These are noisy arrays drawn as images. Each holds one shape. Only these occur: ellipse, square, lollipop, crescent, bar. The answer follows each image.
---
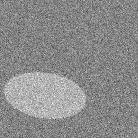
light ellipse
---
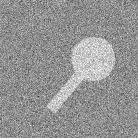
light lollipop
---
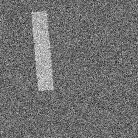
light bar
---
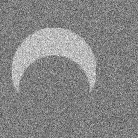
light crescent
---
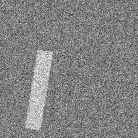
light bar
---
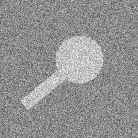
light lollipop
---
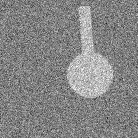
light lollipop
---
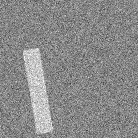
light bar
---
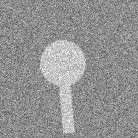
light lollipop
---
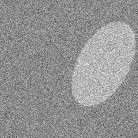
light ellipse
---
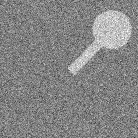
light lollipop
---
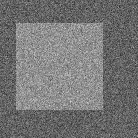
light square
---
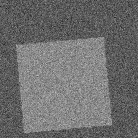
light square
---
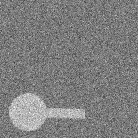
light lollipop
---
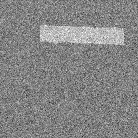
light bar
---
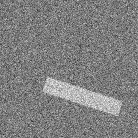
light bar
